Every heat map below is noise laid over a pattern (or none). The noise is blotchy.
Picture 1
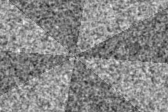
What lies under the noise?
spokes from one point
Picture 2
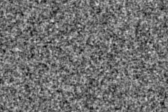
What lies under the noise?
only noise
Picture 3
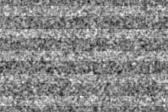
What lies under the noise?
horizontal stripes
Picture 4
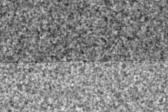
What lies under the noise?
a sharp edge
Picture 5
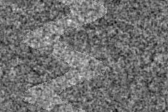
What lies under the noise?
a wavy band
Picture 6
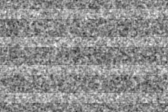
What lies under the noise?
horizontal stripes
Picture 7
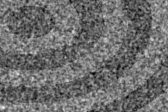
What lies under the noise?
rings round one point
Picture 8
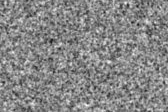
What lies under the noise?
only noise
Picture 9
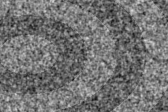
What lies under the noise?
rings round one point
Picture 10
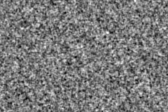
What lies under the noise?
only noise
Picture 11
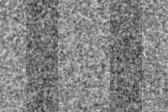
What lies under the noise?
vertical stripes
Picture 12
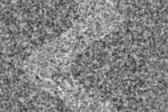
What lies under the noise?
a wavy band
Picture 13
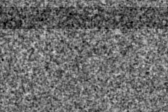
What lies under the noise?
one horizontal stripe
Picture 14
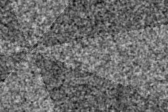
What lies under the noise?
spokes from one point
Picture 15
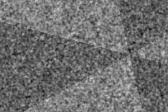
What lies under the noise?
spokes from one point
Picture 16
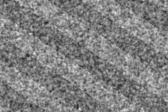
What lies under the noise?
diagonal stripes
